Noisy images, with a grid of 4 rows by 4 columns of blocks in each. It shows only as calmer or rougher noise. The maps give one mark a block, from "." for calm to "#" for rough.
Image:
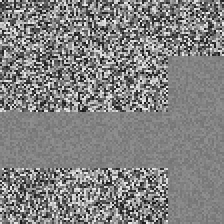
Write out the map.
# # # #
# # # .
. . . .
# # # .
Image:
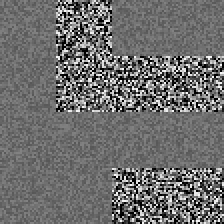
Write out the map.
. # . .
. # # #
. . . .
. . # #
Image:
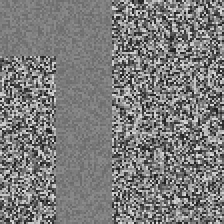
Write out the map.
. . # #
# . # #
# . # #
# . # #
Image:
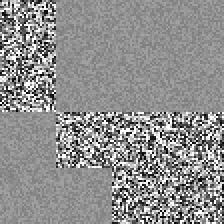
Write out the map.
# . . .
# . . .
. # # #
. . # #
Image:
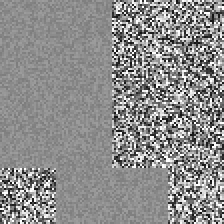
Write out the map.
. . # #
. . # #
. . # #
# . . #
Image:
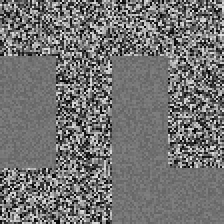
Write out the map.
# # # #
. # . #
. # . #
# # . .
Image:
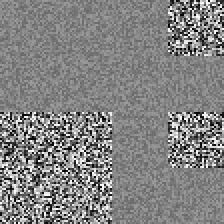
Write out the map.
. . . #
. . . .
# # . #
# # . .
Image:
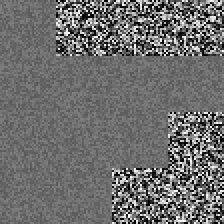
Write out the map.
. # # #
. . . .
. . . #
. . # #
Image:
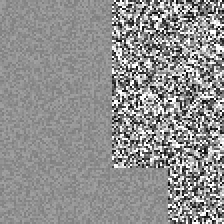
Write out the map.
. . # #
. . # #
. . # #
. . . #
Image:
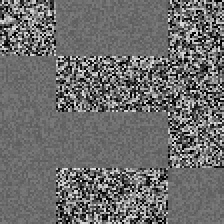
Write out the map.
# . . #
. # # #
. . . #
. # # .
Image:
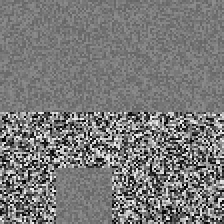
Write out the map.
. . . .
. . . .
# # # #
# . # #
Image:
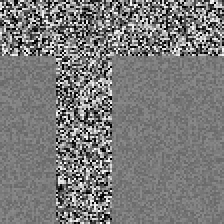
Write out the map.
# # # #
. # . .
. # . .
. # . .
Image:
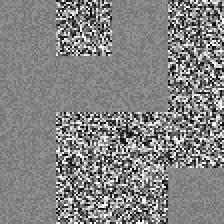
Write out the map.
. # . #
. . . #
. # # #
. # # .
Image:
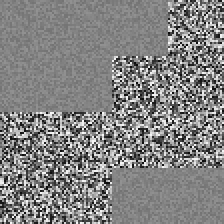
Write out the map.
. . . #
. . # #
# # # #
# # . .
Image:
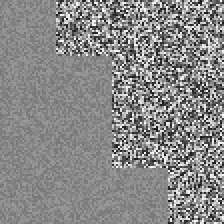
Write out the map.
. # # #
. . # #
. . # #
. . . #
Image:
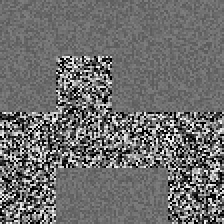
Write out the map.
. . . .
. # . .
# # # #
# . . #
